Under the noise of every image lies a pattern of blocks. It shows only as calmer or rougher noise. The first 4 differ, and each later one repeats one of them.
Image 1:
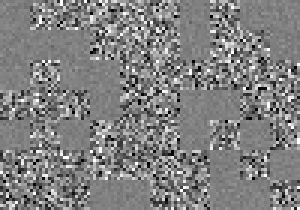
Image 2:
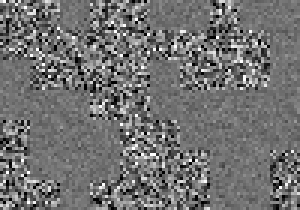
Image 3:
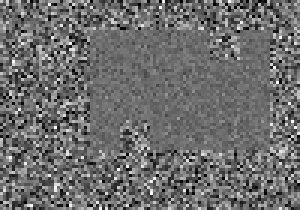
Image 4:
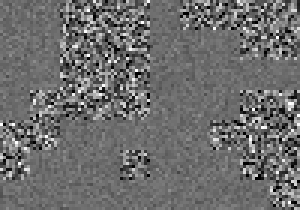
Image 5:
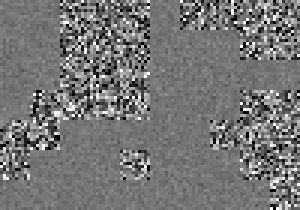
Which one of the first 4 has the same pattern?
4
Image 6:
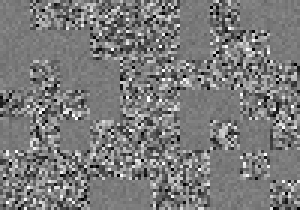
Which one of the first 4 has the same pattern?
1
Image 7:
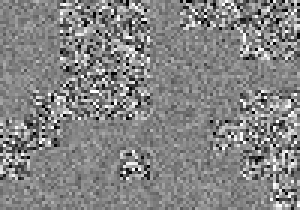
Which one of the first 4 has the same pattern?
4
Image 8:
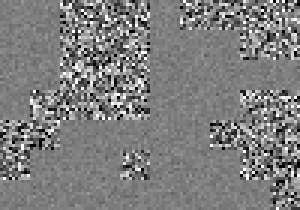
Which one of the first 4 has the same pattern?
4
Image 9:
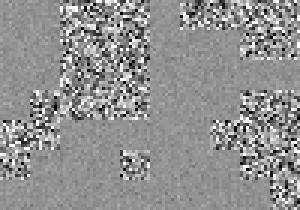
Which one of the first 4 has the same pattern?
4
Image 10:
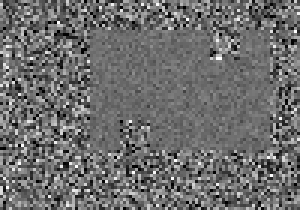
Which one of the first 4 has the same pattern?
3
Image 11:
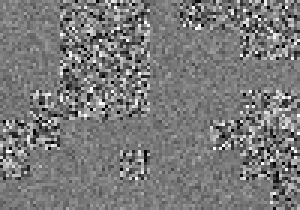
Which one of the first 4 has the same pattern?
4
